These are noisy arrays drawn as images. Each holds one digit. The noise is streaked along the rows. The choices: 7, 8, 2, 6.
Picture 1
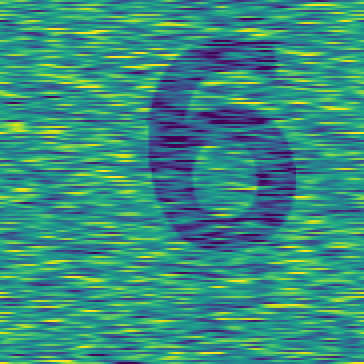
dark 6
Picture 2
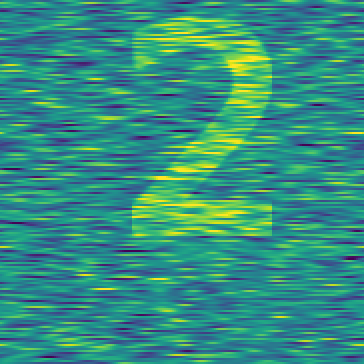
light 2
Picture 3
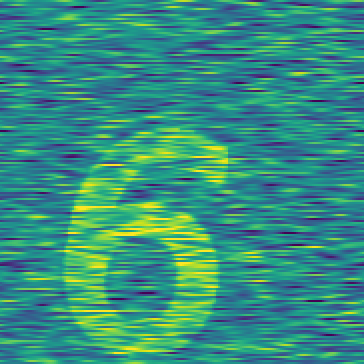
light 6
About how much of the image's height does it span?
two thirds
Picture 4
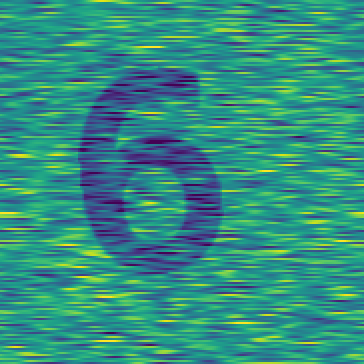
dark 6
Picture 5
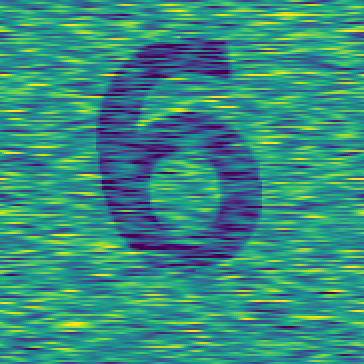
dark 6
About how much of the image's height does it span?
two thirds
